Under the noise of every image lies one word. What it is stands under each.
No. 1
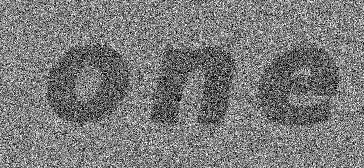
one
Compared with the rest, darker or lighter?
darker
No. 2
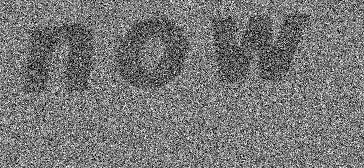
now
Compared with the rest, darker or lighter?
darker
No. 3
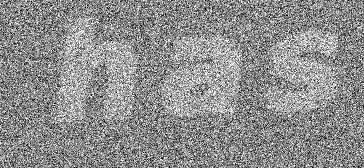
has
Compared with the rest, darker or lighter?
lighter
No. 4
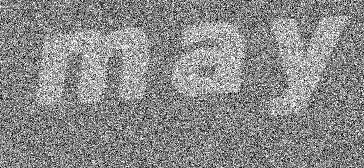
may
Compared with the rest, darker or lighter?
lighter
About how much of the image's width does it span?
nearly all
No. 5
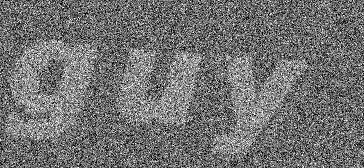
guy
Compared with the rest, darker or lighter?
lighter
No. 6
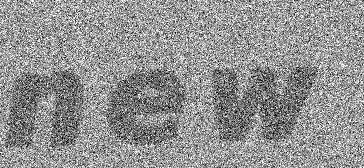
new
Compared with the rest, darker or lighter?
darker
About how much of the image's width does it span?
nearly all
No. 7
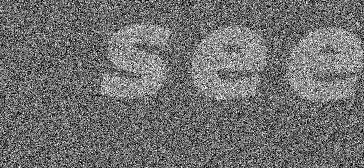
see
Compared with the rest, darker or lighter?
lighter
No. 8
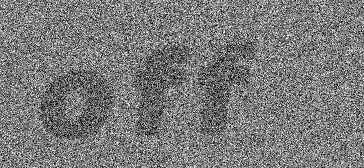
off
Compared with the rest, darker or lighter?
darker
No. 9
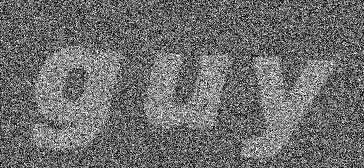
guy
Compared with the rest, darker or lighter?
lighter
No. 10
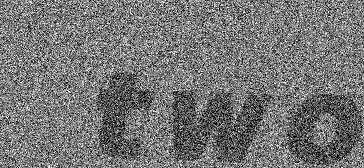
two
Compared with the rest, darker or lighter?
darker
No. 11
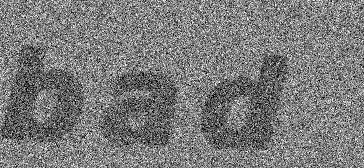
bad
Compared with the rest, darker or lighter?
darker
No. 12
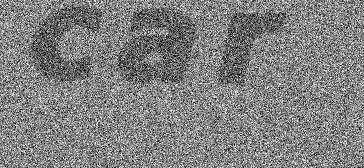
car
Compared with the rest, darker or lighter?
darker
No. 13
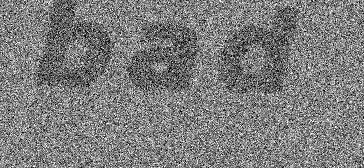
bad
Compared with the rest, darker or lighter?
darker
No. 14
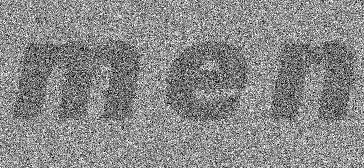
men
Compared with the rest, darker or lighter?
darker
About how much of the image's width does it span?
nearly all
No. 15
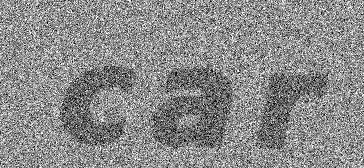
car
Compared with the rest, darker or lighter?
darker
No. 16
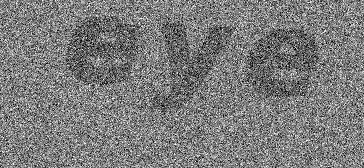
eye
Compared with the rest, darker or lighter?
darker
